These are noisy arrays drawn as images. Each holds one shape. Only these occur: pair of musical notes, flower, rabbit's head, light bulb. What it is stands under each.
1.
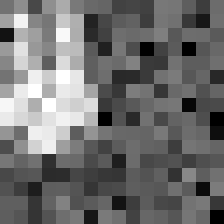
rabbit's head
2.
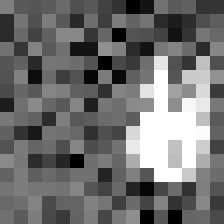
rabbit's head
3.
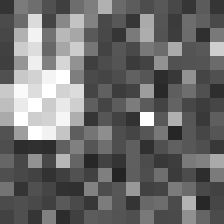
rabbit's head
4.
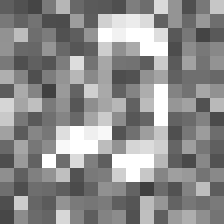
pair of musical notes
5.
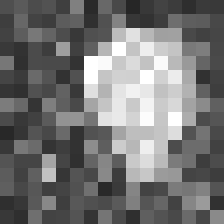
light bulb
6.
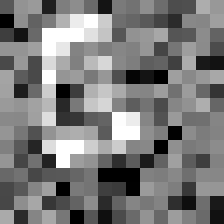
pair of musical notes
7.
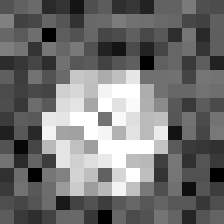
flower
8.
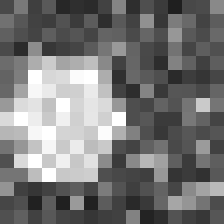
flower
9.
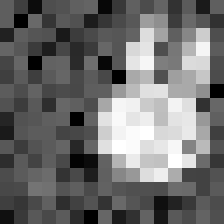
rabbit's head
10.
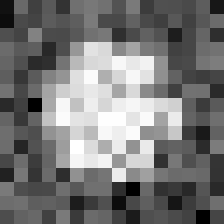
flower
